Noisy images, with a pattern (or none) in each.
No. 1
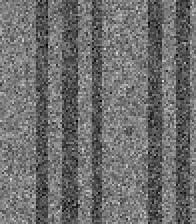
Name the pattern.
bands of columns
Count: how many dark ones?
5
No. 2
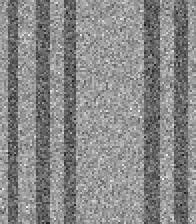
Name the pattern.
bands of columns
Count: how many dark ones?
5
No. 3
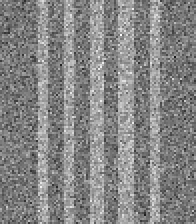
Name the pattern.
bands of columns
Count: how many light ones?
5
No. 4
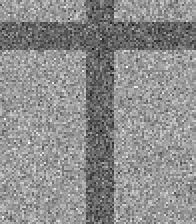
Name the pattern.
bands of rows crossing bands of columns
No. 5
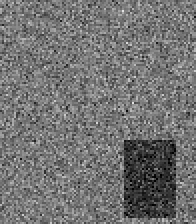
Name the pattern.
one block
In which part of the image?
bottom right
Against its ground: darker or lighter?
darker
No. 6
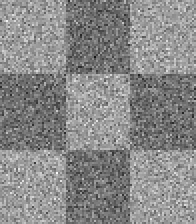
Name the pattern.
a checkerboard
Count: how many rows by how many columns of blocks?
3 by 3
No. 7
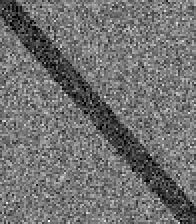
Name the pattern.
a diagonal band
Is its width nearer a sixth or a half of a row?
a sixth
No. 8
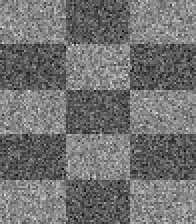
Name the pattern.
a checkerboard
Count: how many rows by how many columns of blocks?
5 by 3
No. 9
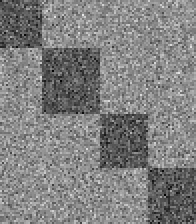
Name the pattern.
blocks along the diagonal
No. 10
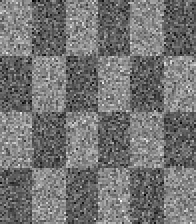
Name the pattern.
a checkerboard
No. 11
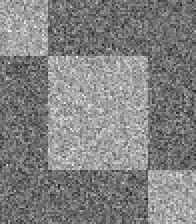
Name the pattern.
blocks along the diagonal
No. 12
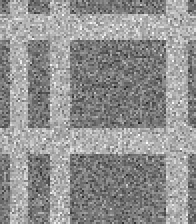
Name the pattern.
bands of rows crossing bands of columns
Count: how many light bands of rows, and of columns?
2 and 3
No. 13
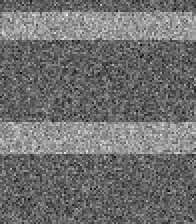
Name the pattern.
bands of rows
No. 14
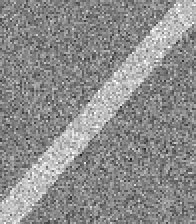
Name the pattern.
a diagonal band
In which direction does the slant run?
bottom left to top right
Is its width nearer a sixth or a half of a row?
a sixth
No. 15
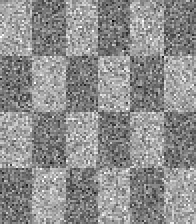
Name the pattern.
a checkerboard
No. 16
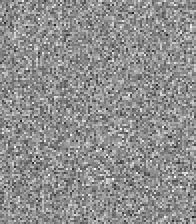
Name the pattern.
only noise
